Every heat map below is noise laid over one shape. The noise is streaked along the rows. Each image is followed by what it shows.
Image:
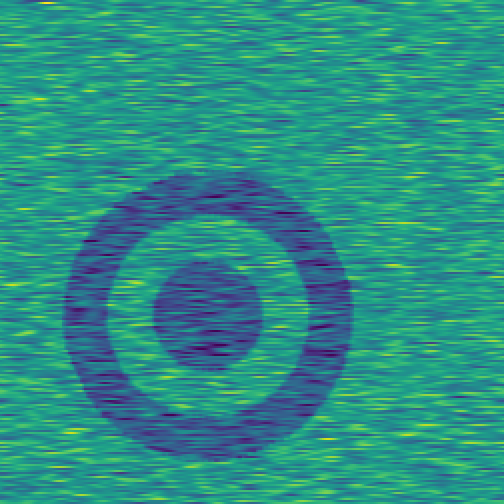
bullseye
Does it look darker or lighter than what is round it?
darker
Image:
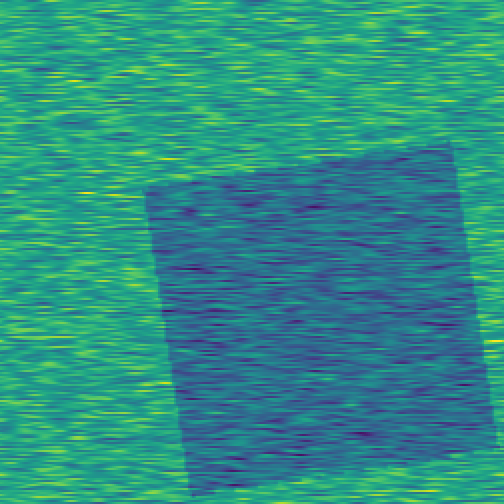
square
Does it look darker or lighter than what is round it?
darker
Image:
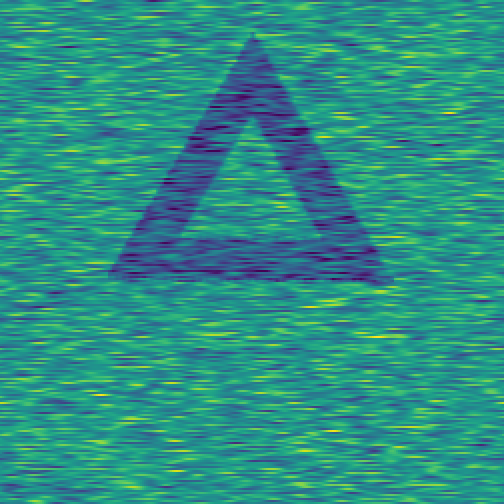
triangle frame
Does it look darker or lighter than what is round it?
darker
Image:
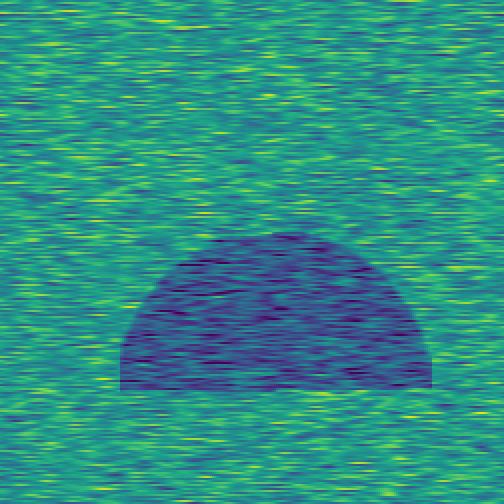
half disc
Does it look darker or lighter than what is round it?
darker
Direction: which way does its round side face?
up
